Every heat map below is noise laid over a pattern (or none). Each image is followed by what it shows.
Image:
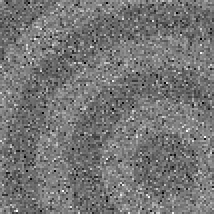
rings round one point
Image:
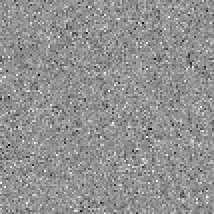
only noise
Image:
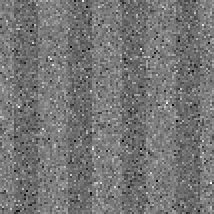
vertical stripes
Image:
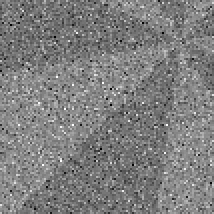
spokes from one point
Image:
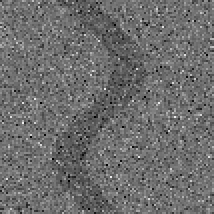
a wavy band
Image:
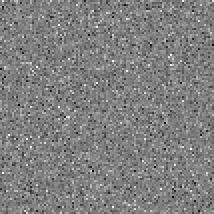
only noise
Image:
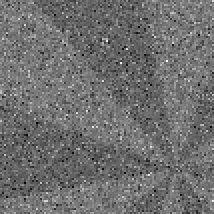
spokes from one point
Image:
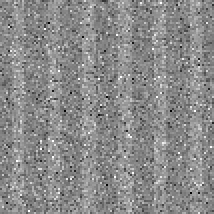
vertical stripes
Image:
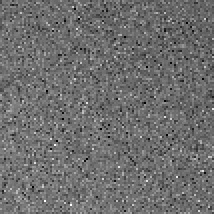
a smooth slope
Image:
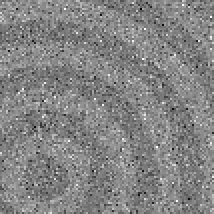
rings round one point
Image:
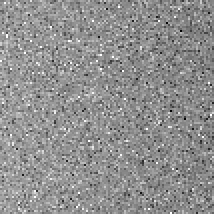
a smooth slope
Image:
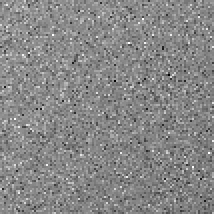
a smooth slope
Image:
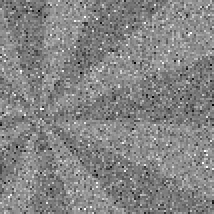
spokes from one point
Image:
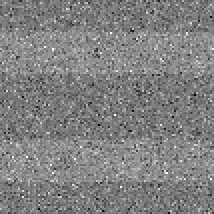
horizontal stripes
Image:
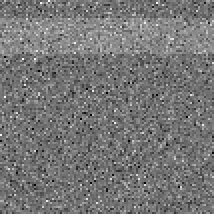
one horizontal stripe
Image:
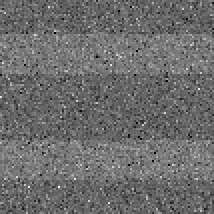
horizontal stripes
